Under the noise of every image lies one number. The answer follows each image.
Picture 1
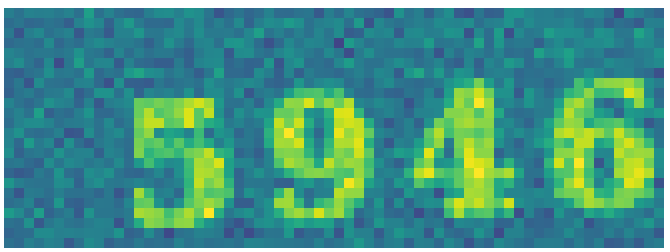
5946
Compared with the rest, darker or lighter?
lighter
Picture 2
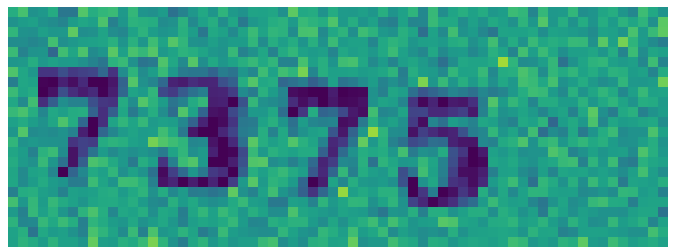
7375
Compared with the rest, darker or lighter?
darker
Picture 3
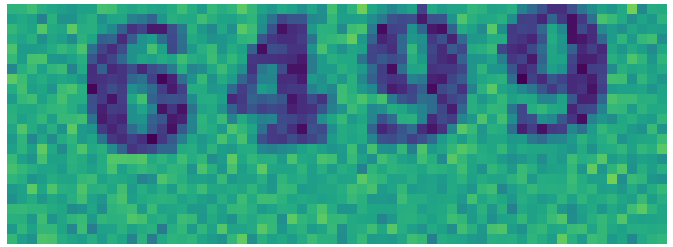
6499
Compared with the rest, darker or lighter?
darker
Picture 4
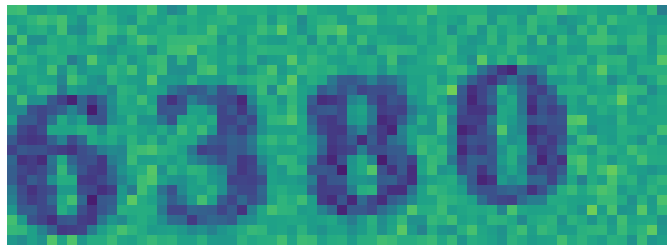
6380
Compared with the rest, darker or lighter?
darker
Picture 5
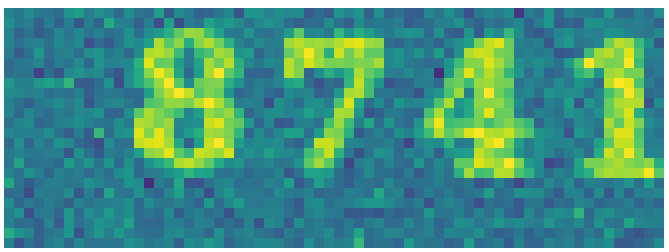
8741
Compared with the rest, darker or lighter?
lighter
